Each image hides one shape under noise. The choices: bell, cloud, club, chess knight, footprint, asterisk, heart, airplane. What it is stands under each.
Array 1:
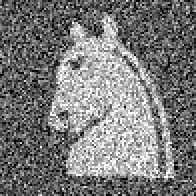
chess knight
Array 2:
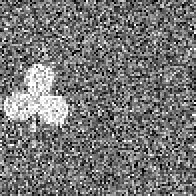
club
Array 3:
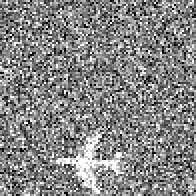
airplane
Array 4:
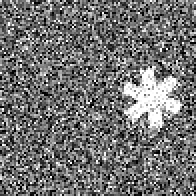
asterisk
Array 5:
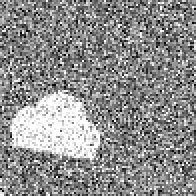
cloud
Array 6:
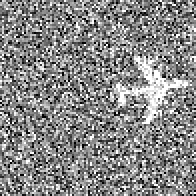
airplane
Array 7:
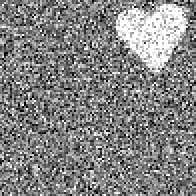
heart
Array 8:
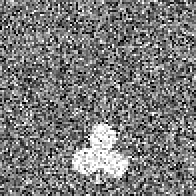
club
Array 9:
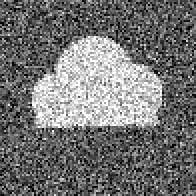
cloud
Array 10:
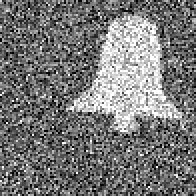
bell
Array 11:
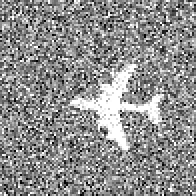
airplane
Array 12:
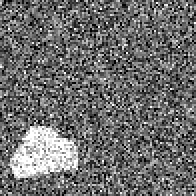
cloud
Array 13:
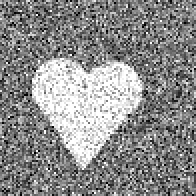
heart
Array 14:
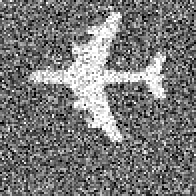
airplane
